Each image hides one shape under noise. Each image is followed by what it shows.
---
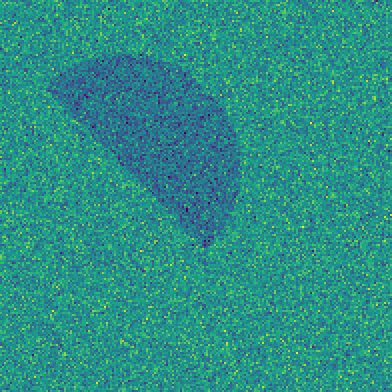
half disc
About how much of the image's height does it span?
half
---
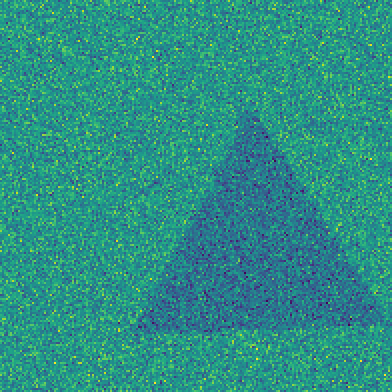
triangle
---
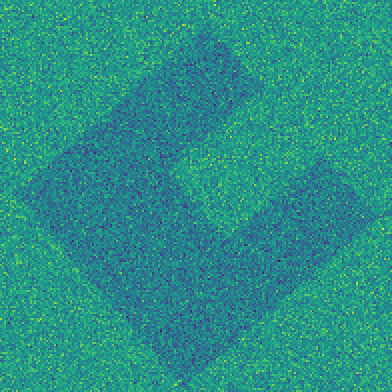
square with a notch
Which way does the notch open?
up and right
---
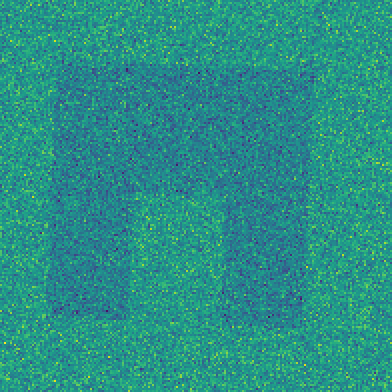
square with a notch
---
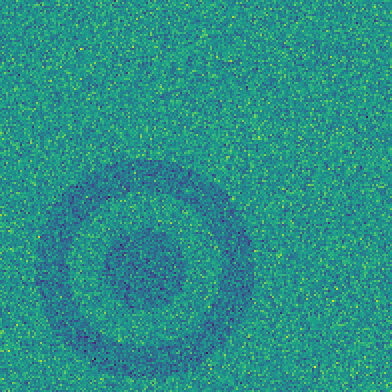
bullseye
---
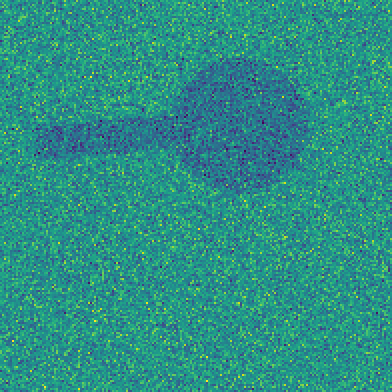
lollipop
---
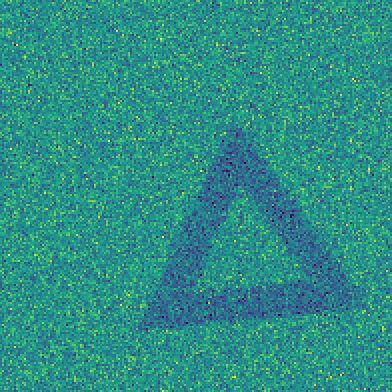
triangle frame
